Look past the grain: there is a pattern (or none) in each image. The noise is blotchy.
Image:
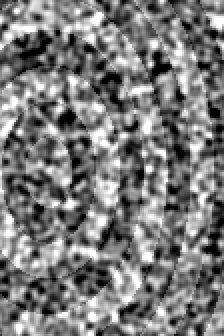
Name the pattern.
rings round one point
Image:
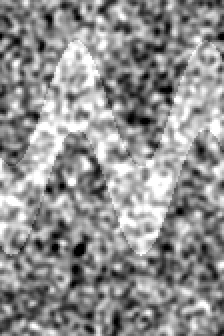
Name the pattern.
a wavy band
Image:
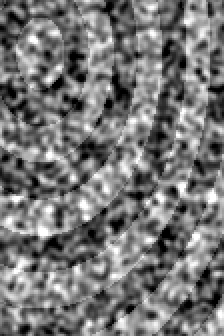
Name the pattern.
rings round one point
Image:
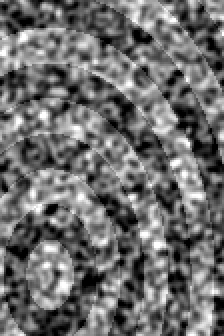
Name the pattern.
rings round one point
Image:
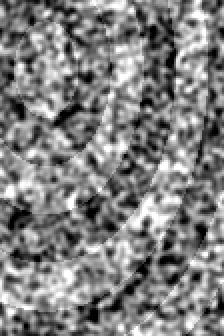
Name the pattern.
rings round one point
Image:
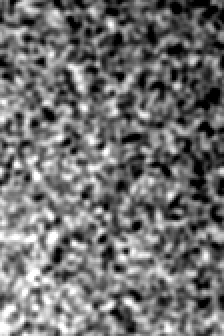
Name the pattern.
a smooth slope
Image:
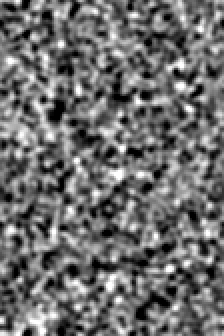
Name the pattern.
only noise
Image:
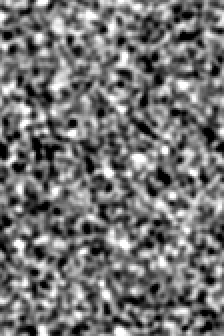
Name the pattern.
only noise
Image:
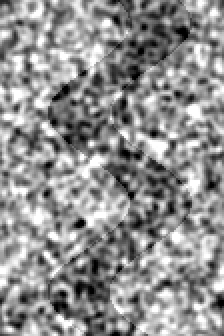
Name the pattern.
a wavy band
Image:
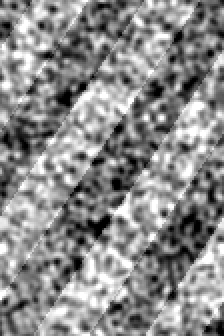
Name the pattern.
diagonal stripes
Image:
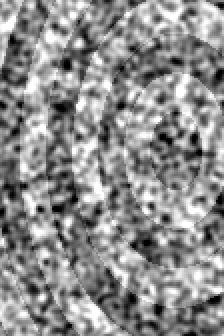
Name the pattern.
rings round one point
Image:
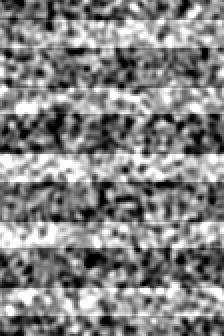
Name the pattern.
horizontal stripes
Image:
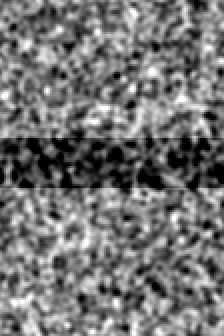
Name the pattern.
one horizontal stripe
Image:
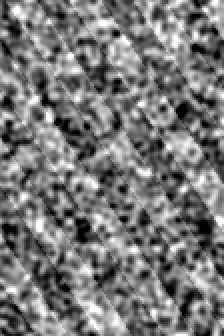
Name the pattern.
diagonal stripes
